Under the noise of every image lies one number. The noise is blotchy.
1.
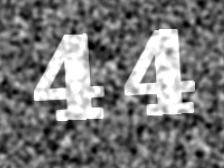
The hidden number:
44
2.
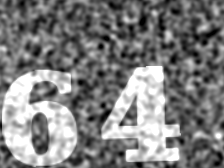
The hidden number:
64
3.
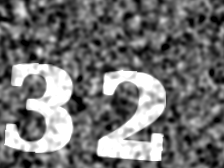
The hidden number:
32
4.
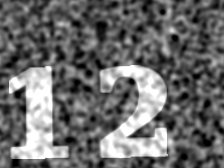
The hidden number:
12
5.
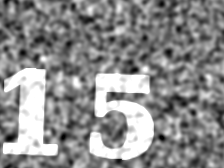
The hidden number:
15
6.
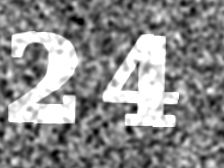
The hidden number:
24
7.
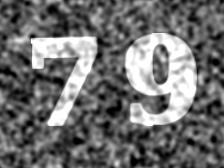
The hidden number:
79
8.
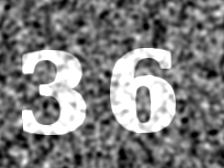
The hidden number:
36
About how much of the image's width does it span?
two thirds
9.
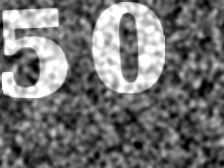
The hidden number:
50
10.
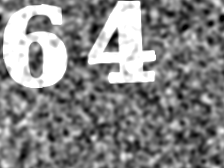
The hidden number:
64
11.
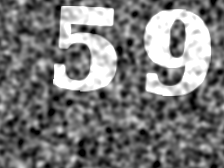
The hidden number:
59
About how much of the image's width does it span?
two thirds
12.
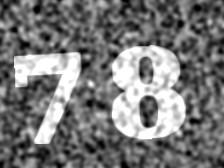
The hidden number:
78
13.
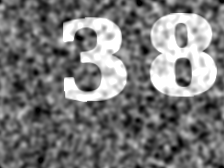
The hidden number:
38
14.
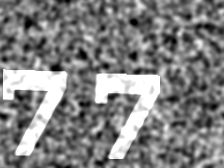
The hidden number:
77
